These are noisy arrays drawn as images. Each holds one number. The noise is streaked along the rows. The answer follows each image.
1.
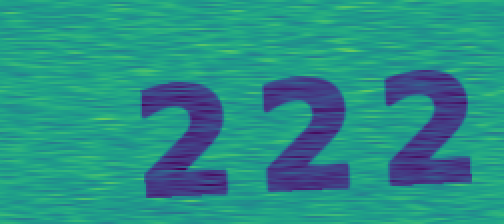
222
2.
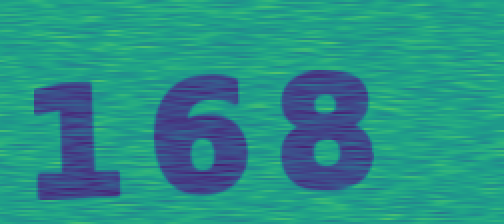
168
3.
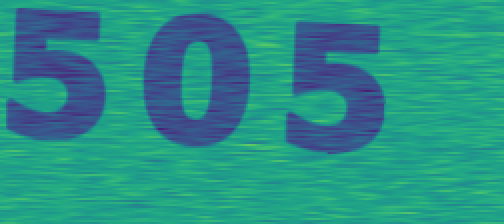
505
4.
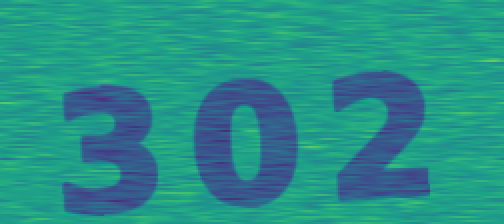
302
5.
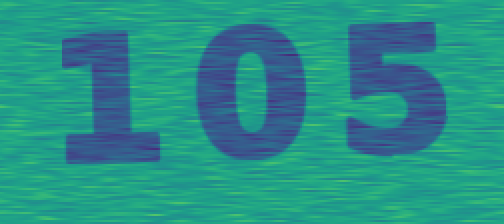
105
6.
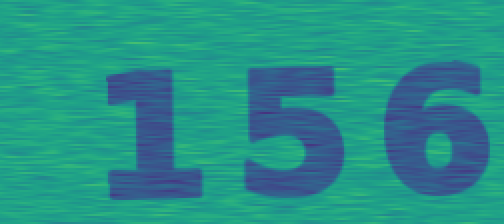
156
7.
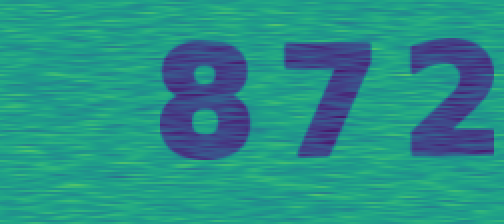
872
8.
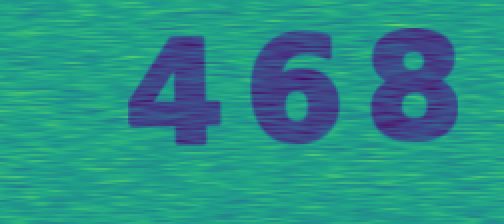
468
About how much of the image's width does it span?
two thirds
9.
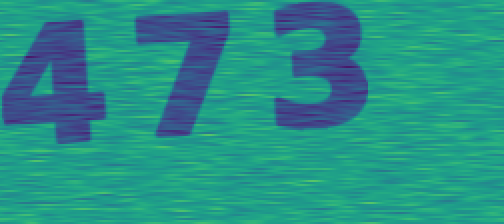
473
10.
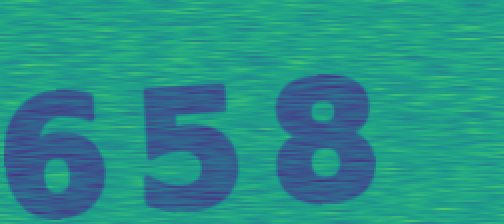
658
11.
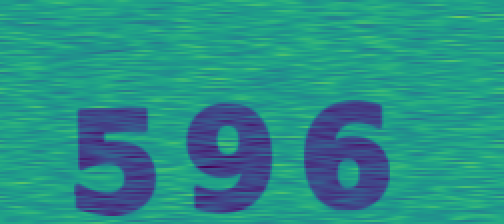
596
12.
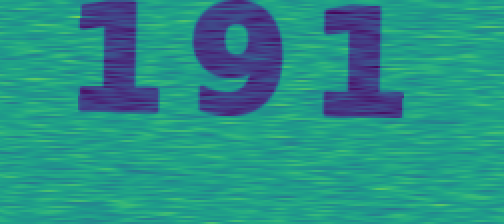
191
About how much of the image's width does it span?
two thirds
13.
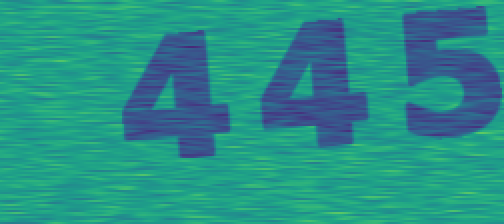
445
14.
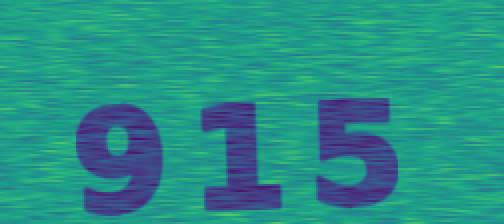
915
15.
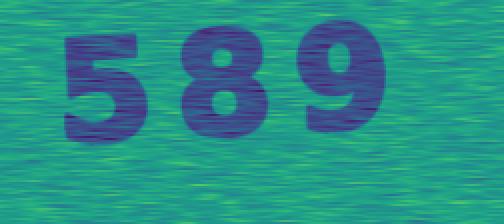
589
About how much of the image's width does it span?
two thirds
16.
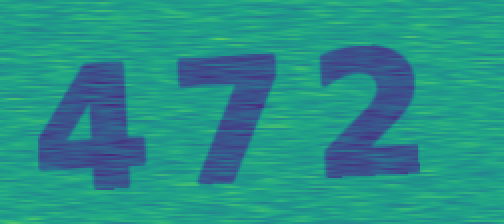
472
